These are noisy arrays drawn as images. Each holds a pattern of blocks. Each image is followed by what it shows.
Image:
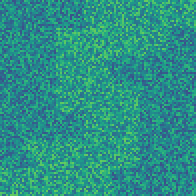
the same after a half turn
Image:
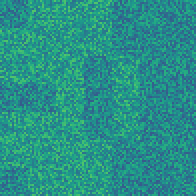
top and bottom mirror each other
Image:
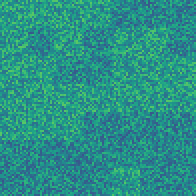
no symmetry
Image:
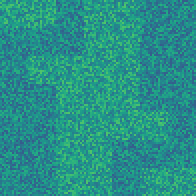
the same after a half turn
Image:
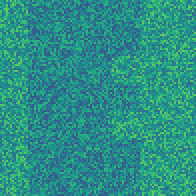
top and bottom mirror each other
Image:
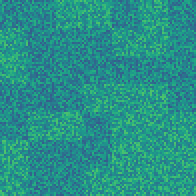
no symmetry
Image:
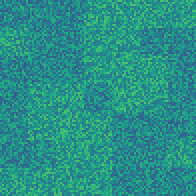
the same after a half turn
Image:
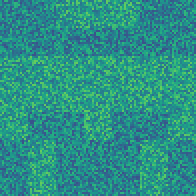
left and right mirror each other
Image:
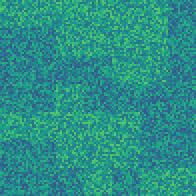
no symmetry
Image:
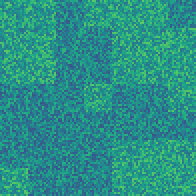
mirrored about the diagonal from the bottom left
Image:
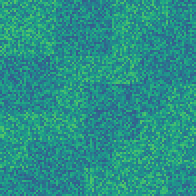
mirrored about the diagonal from the top left
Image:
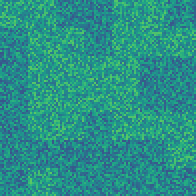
no symmetry
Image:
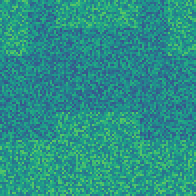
left and right mirror each other
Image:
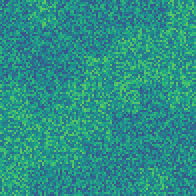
the same after a half turn
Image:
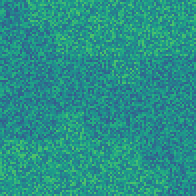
the same after a half turn
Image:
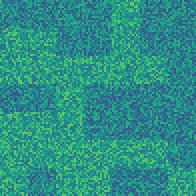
no symmetry
